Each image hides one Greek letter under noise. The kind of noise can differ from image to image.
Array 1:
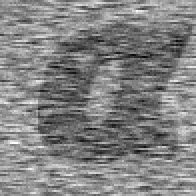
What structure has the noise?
streaked along the rows
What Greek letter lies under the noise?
alpha
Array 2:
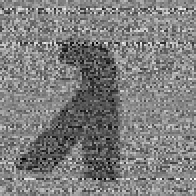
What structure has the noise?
rows of uneven size
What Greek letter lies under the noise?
lambda
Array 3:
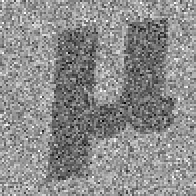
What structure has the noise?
independent entries
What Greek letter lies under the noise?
mu
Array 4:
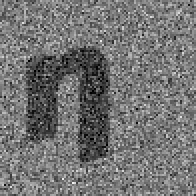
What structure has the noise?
independent entries
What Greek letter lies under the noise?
eta
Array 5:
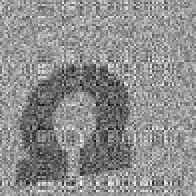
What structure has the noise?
low rank plus noise
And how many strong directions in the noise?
one
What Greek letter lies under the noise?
omega
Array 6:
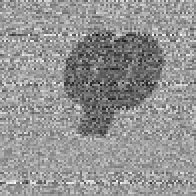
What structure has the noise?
rows of uneven size
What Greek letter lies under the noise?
phi
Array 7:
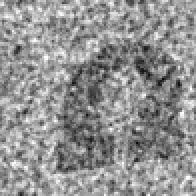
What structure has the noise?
blotchy
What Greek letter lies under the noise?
omega
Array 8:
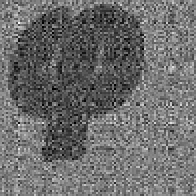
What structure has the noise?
low rank plus noise
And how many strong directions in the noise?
three or four
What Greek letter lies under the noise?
phi
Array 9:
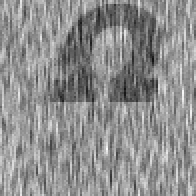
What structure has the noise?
streaked along the columns
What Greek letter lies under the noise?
omega
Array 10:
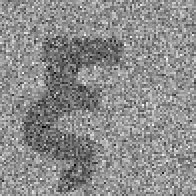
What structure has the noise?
independent entries
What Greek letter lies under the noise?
xi
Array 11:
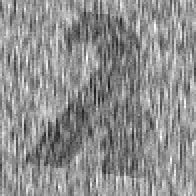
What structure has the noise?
streaked along the columns
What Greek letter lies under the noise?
lambda
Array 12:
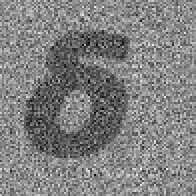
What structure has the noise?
low rank plus noise
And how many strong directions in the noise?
five to eight
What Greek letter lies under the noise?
delta
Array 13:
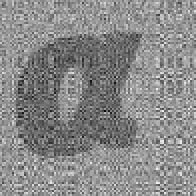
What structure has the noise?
low rank plus noise
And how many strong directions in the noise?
one
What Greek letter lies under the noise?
alpha
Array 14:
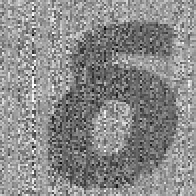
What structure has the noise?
columns of uneven size
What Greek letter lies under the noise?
delta
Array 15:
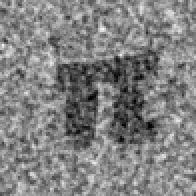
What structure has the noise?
blotchy
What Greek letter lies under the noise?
pi
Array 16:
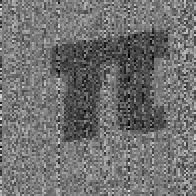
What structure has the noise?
columns of uneven size
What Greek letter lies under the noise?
pi
